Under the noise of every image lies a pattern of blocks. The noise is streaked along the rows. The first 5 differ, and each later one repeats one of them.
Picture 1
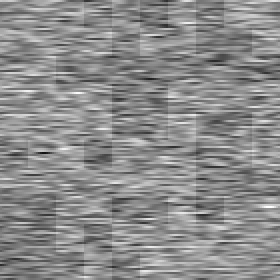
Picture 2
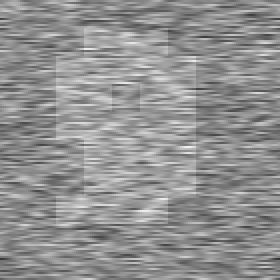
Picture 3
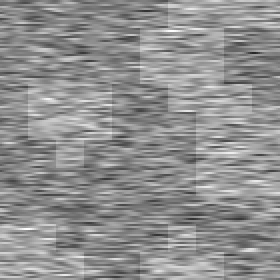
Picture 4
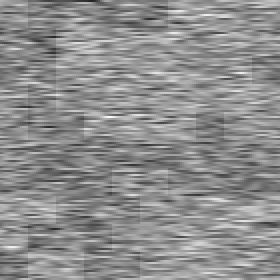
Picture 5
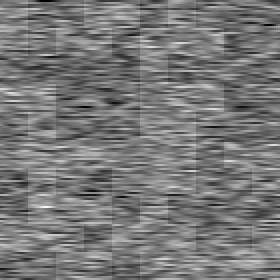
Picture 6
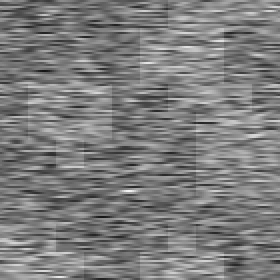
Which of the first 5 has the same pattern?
3
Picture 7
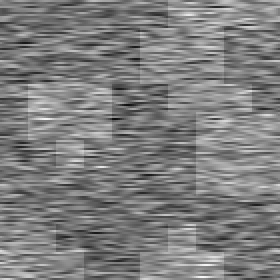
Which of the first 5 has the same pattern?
3
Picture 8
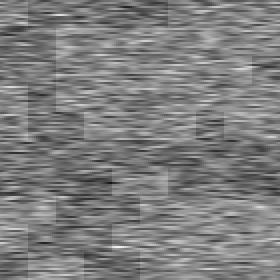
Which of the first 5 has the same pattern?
4
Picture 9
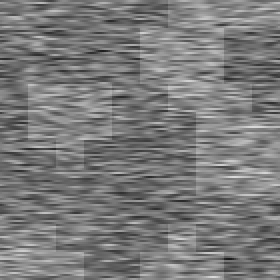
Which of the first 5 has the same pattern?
3
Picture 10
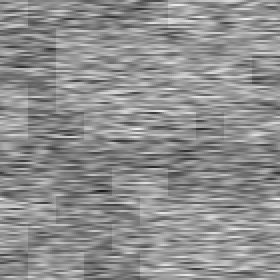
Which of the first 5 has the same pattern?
4
